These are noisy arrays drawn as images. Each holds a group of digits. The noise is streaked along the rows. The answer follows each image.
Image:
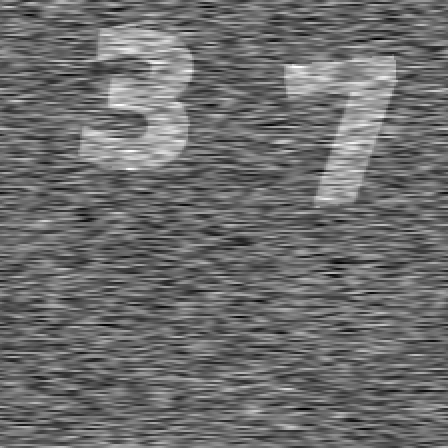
top left: light 3; top right: light 7
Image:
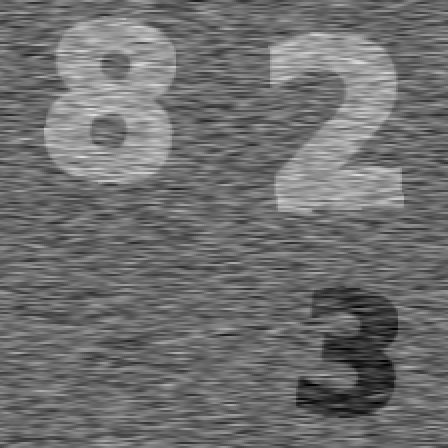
top left: light 8; top right: light 2; bottom right: dark 3
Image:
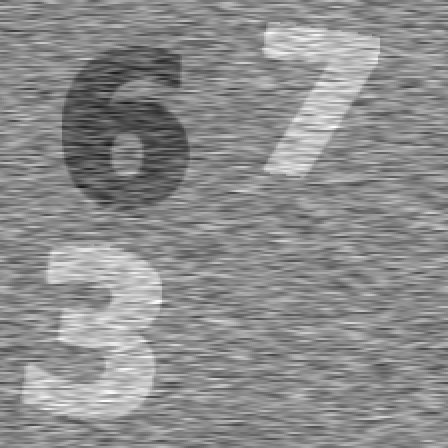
top left: dark 6; top right: light 7; bottom left: light 3
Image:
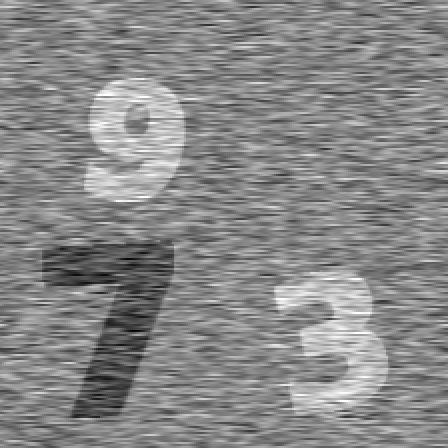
top left: light 9; bottom left: dark 7; bottom right: light 3
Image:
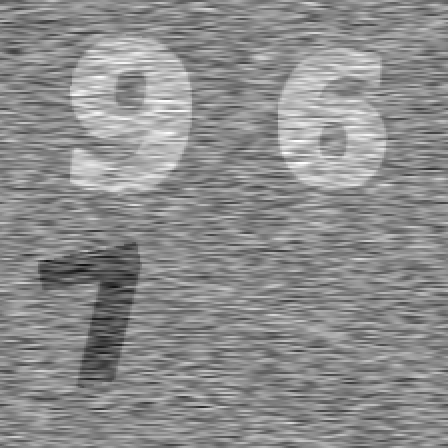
top left: light 9; top right: light 6; bottom left: dark 7
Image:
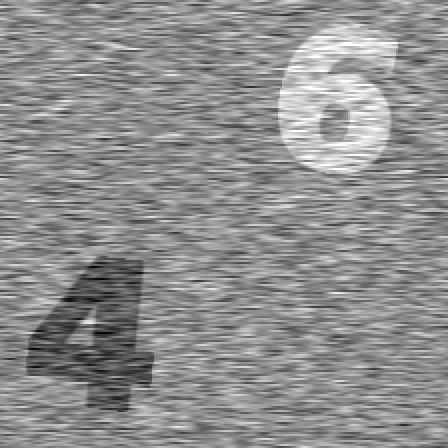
top right: light 6; bottom left: dark 4
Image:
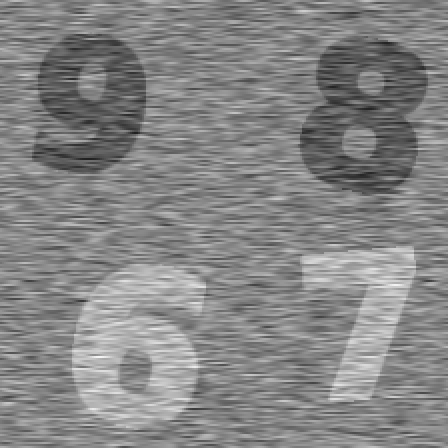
top left: dark 9; top right: dark 8; bottom left: light 6; bottom right: light 7
